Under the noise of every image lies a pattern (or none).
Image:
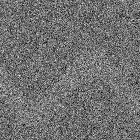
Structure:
a wavy band
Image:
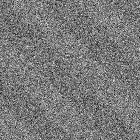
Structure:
diagonal stripes
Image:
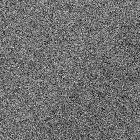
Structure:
a sharp edge
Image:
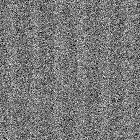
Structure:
vertical stripes
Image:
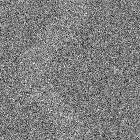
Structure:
a wavy band
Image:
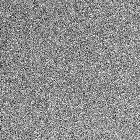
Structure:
a smooth slope
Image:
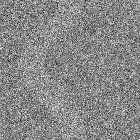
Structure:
a wavy band
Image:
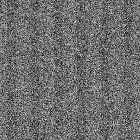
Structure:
vertical stripes
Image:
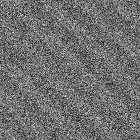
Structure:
diagonal stripes
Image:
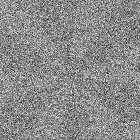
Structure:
spokes from one point
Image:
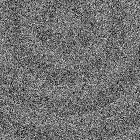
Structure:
rings round one point
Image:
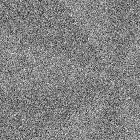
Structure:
spokes from one point
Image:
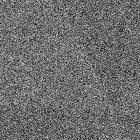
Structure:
spokes from one point
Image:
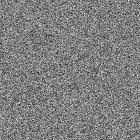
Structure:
only noise
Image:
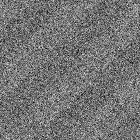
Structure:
diagonal stripes
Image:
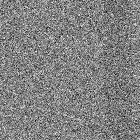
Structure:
one vertical stripe
